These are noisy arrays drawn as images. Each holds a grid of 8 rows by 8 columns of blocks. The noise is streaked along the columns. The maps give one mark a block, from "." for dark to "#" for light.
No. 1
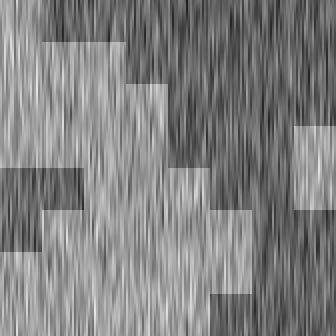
# . . . . . . .
# # # . . . . .
# # # # . . . .
# # # # . . . #
. . # # # . . #
. # # # # # . .
# # # # # # . .
# # # # # . . .
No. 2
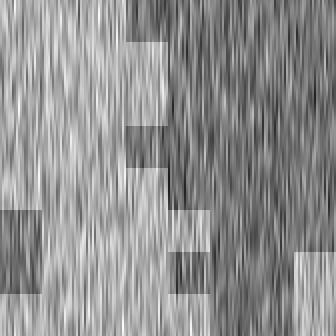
# # # . . . . .
# # # # . . . .
# # # # . . . .
# # # . . . . .
# # # # . . . .
. # # # # . . .
. # # # . . . #
# # # # # . . #
